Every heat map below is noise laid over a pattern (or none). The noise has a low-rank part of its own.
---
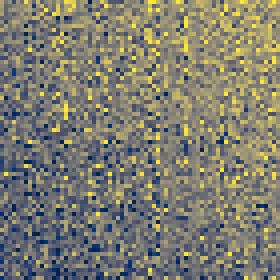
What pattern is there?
a smooth slope
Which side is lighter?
top right
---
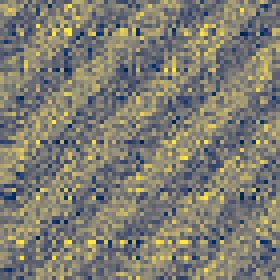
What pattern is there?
diagonal stripes
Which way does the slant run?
bottom left to top right
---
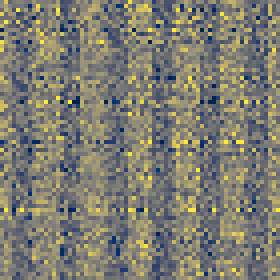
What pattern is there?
vertical stripes
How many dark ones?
6
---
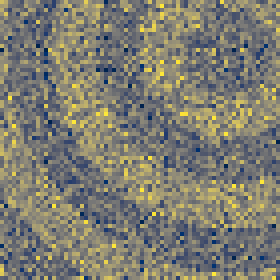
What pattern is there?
rings round one point
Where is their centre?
top right
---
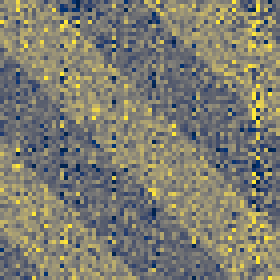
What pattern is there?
diagonal stripes
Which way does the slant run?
top left to bottom right
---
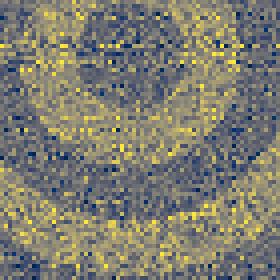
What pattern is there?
rings round one point
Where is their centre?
top middle
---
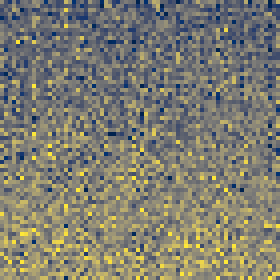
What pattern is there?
a smooth slope
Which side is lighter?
bottom
